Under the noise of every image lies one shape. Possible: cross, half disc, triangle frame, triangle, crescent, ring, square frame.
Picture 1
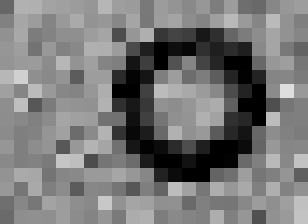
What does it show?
dark ring
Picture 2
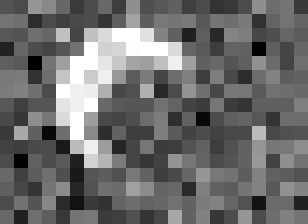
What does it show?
light crescent
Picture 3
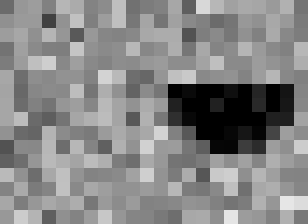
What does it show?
dark half disc, middle right
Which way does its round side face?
down
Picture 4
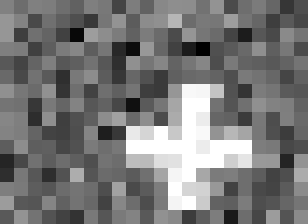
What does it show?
light cross
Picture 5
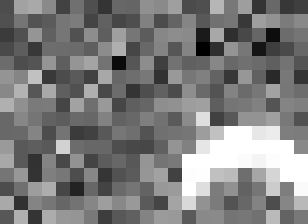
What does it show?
light crescent, bottom right
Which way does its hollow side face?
down
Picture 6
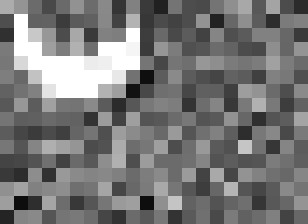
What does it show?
light crescent, top left
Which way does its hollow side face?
up
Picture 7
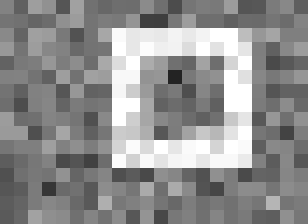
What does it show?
light square frame
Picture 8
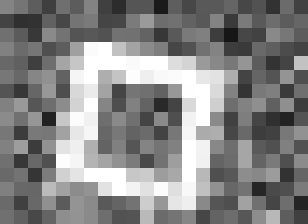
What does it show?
light square frame
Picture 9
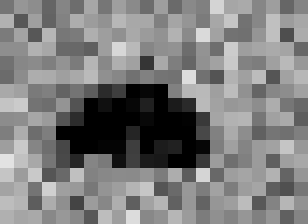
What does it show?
dark half disc
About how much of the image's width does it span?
half
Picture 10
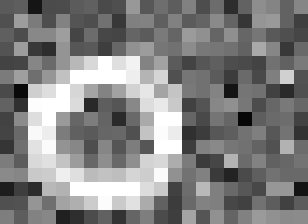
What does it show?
light ring
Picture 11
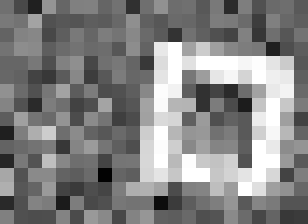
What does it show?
light square frame
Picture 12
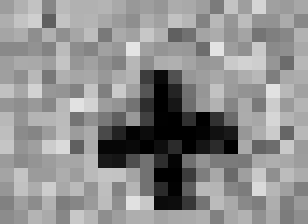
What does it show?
dark cross
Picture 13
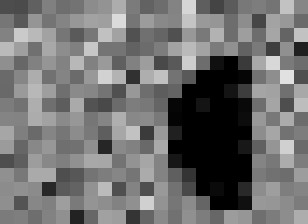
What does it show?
dark half disc
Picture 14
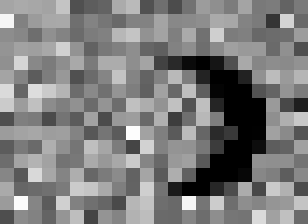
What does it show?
dark crescent
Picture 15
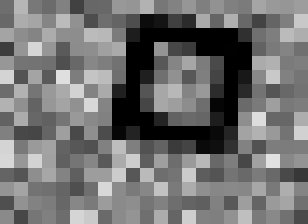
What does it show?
dark square frame
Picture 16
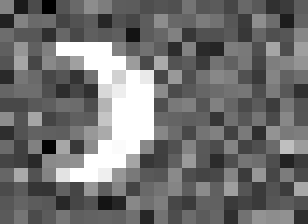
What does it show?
light crescent
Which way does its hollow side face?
left
